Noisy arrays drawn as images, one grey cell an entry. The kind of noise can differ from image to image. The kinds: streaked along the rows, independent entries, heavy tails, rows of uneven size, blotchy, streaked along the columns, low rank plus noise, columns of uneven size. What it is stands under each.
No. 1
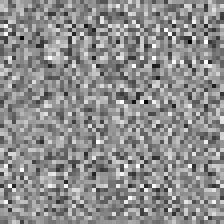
low rank plus noise
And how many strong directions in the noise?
two
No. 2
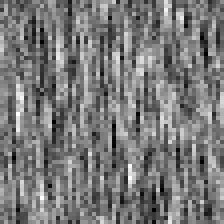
streaked along the columns
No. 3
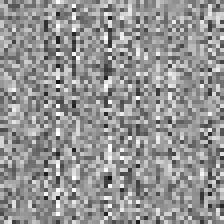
columns of uneven size
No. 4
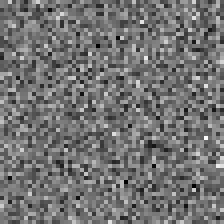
independent entries
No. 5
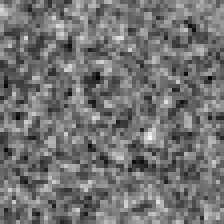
blotchy
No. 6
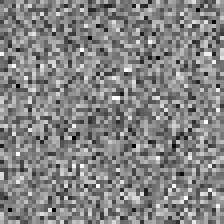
independent entries
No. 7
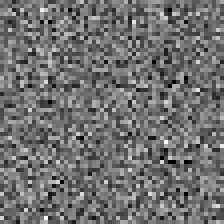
low rank plus noise
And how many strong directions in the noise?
five to eight
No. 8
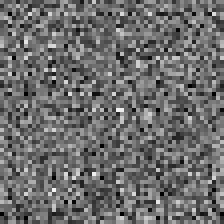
low rank plus noise
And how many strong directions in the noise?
three or four
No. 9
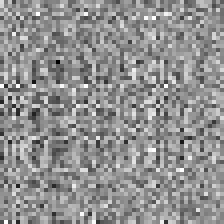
low rank plus noise
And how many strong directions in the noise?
one
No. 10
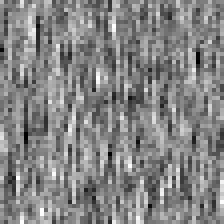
streaked along the columns
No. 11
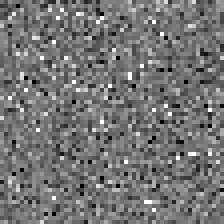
heavy tails
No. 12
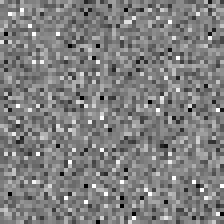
heavy tails
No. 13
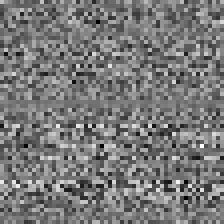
rows of uneven size
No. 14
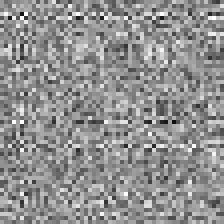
low rank plus noise
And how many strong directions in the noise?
one
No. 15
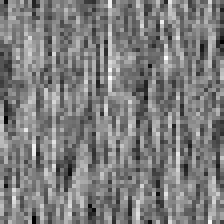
streaked along the columns
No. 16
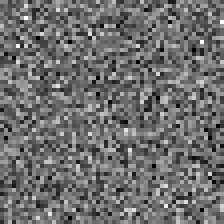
independent entries
